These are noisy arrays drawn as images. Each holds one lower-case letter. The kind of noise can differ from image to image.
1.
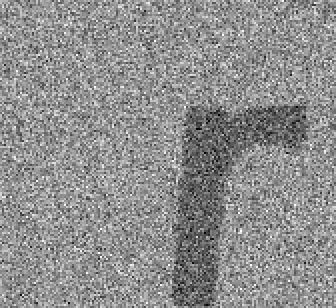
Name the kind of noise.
independent entries
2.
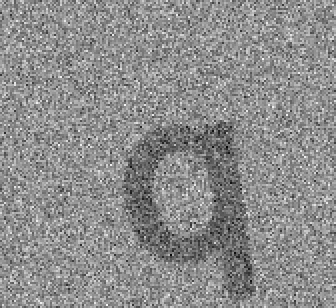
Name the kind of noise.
independent entries
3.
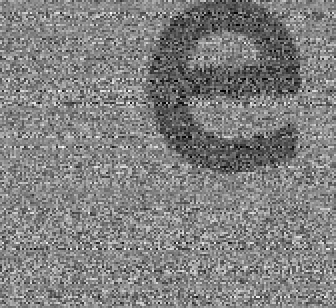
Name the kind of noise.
rows of uneven size
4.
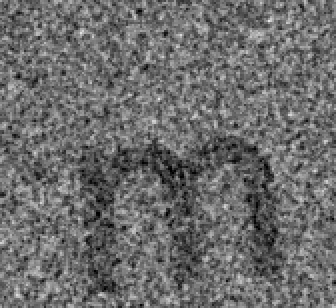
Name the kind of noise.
blotchy
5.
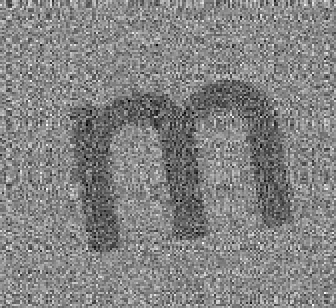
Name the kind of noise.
low rank plus noise
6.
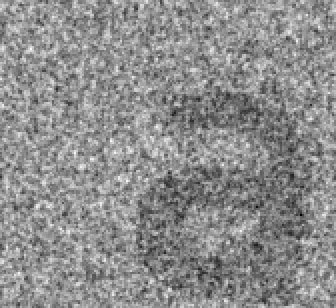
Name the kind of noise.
blotchy
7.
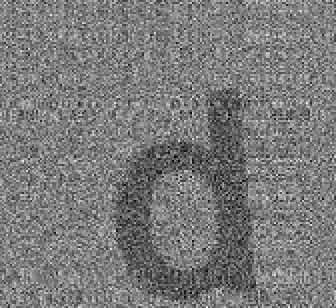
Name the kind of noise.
low rank plus noise
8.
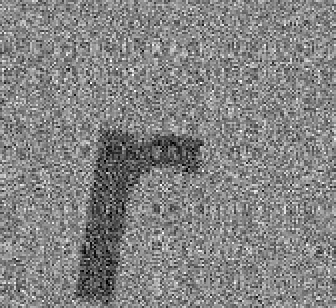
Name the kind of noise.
low rank plus noise
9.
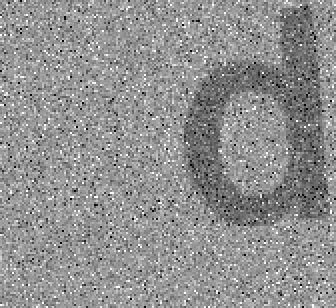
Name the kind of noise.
heavy tails
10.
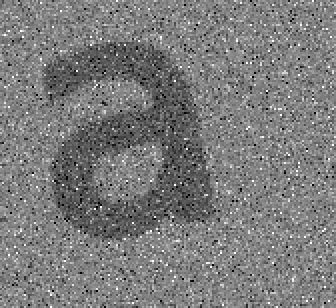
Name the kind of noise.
heavy tails
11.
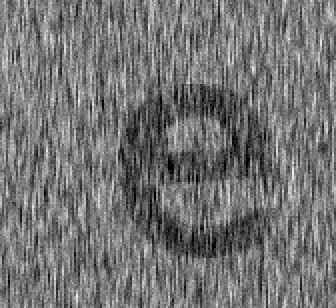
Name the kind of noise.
streaked along the columns
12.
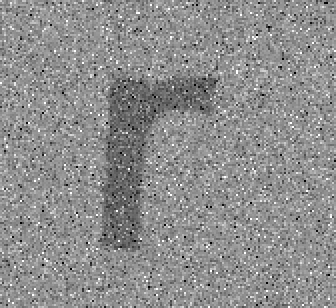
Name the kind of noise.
heavy tails
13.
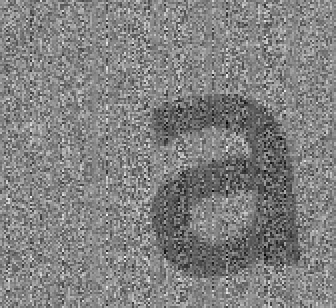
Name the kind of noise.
columns of uneven size
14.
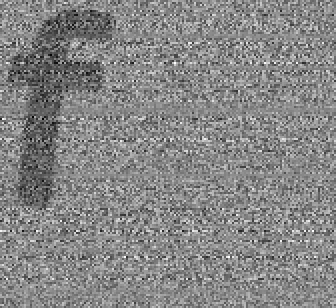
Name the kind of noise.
rows of uneven size
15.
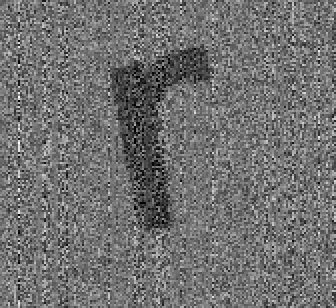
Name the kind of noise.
columns of uneven size
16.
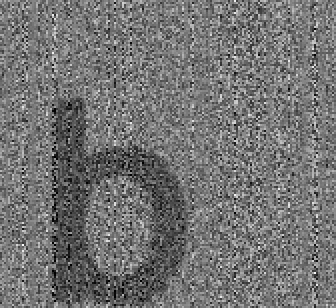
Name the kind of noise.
columns of uneven size
